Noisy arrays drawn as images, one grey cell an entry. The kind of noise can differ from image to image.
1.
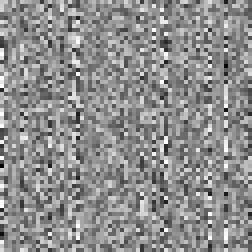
columns of uneven size
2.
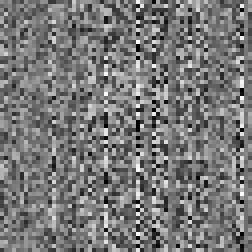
columns of uneven size
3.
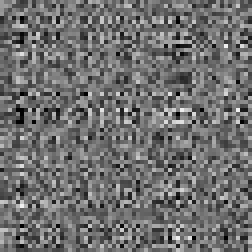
low rank plus noise
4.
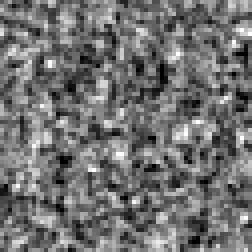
blotchy
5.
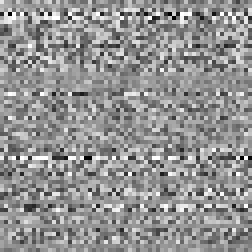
rows of uneven size
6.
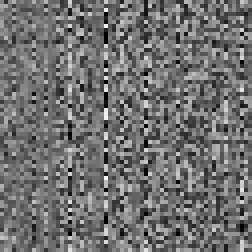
columns of uneven size
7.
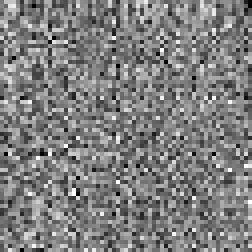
low rank plus noise
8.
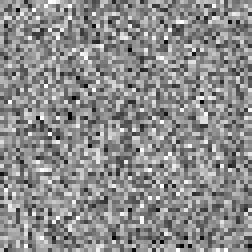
independent entries
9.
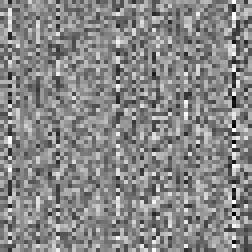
columns of uneven size
